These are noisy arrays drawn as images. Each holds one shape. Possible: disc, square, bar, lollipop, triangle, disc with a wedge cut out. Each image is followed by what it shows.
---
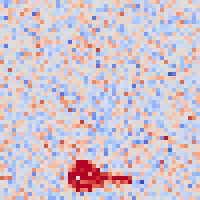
red lollipop, bottom middle
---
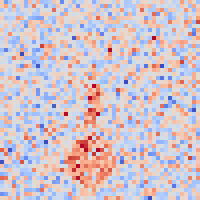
red lollipop
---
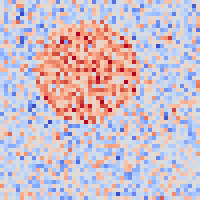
red disc
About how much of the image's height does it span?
half
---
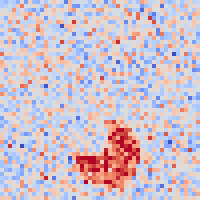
red disc with a wedge cut out, bottom middle
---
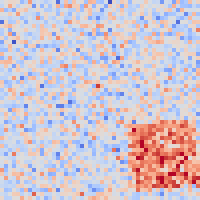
red square, bottom right
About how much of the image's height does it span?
a third
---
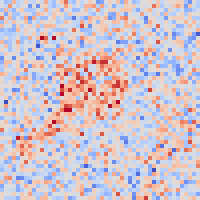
red lollipop
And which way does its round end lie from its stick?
up and right
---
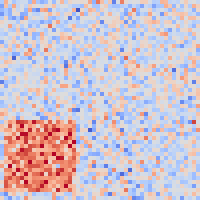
red square, bottom left
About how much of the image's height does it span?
a third
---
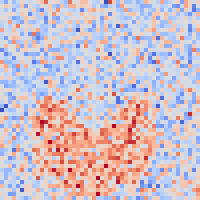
red disc with a wedge cut out
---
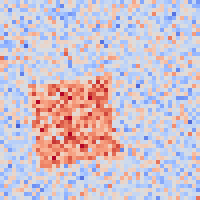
red square
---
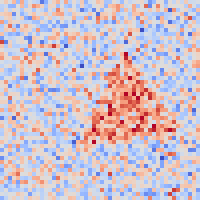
red triangle
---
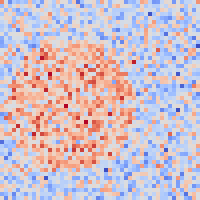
red disc
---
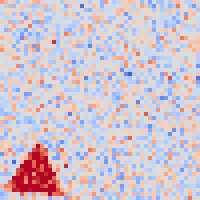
red triangle, bottom left
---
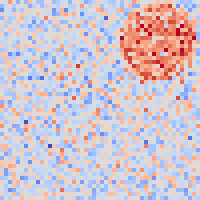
red disc, top right
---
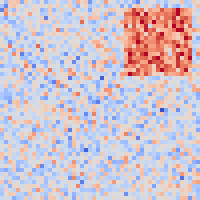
red square, top right
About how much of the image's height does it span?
a third
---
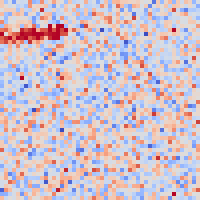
red bar, top left
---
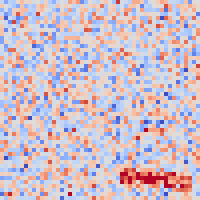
red bar, bottom right
